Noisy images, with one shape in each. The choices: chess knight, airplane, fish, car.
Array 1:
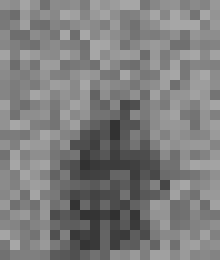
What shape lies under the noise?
chess knight
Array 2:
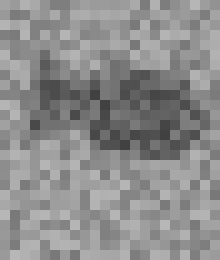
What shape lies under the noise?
fish
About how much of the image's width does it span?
nearly all
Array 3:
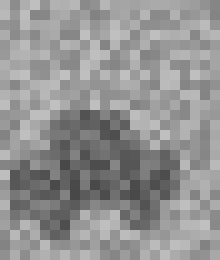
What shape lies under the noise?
car
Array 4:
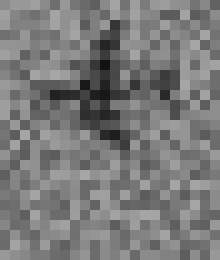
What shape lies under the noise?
airplane
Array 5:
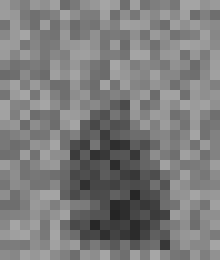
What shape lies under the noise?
chess knight
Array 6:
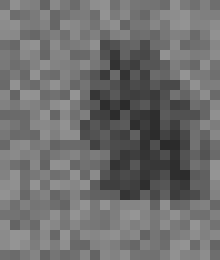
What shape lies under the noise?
chess knight
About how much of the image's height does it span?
two thirds
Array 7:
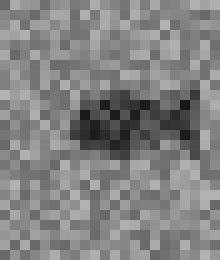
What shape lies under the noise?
fish
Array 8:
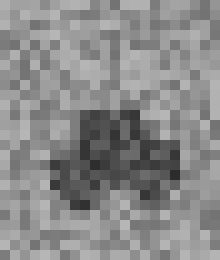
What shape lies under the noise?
car
